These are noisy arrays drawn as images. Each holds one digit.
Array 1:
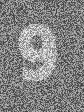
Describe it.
light 9
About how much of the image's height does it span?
half
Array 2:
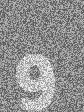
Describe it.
light 9
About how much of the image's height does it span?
half
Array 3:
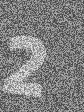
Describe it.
light 2
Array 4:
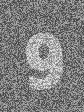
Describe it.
light 9
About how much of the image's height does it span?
half
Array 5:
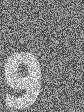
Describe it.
light 9
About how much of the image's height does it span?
half
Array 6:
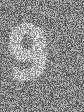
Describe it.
light 9
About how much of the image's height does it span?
half
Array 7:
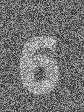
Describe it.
light 6
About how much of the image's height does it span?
half
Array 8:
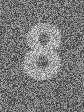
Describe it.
light 8
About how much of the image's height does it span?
half
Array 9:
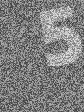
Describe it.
light 5
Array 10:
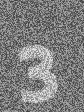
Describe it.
light 3
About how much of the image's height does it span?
half
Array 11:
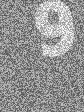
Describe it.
light 9
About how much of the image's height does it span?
half
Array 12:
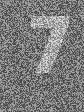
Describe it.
light 7
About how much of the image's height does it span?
half
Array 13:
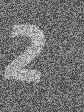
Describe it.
light 2
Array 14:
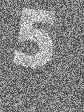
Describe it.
light 5
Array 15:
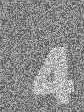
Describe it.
light 4
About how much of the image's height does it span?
half
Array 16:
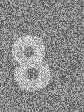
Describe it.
light 8
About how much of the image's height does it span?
half
